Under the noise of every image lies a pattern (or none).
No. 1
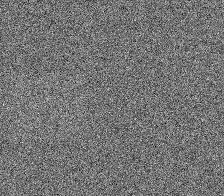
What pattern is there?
one block
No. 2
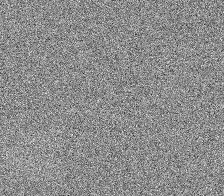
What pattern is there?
one block
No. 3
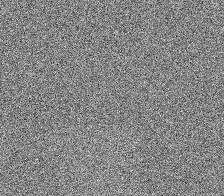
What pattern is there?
one block
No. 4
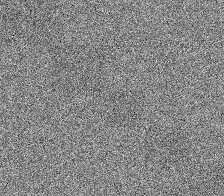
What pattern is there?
blocks along the diagonal
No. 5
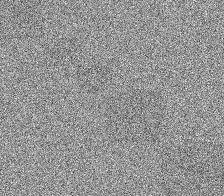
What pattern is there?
blocks along the diagonal
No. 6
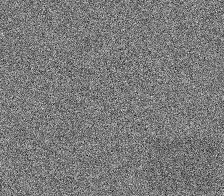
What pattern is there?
one block
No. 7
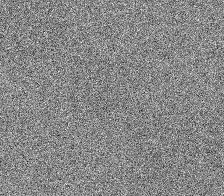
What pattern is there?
blocks along the diagonal
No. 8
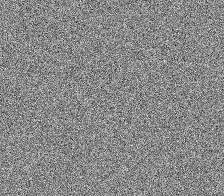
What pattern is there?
only noise
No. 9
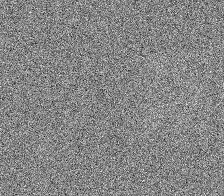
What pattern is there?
one block
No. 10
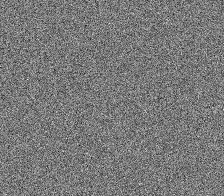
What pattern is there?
only noise
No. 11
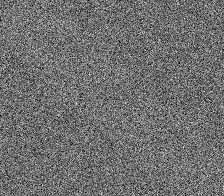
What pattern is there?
a diagonal band
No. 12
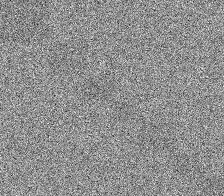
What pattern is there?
blocks along the diagonal
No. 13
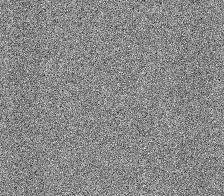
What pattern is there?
bands of columns
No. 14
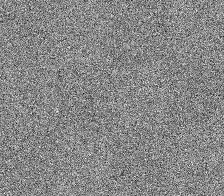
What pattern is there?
a checkerboard
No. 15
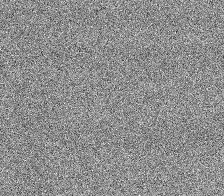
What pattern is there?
bands of rows crossing bands of columns
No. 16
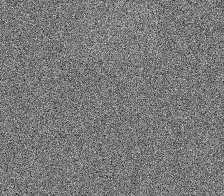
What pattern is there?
one block
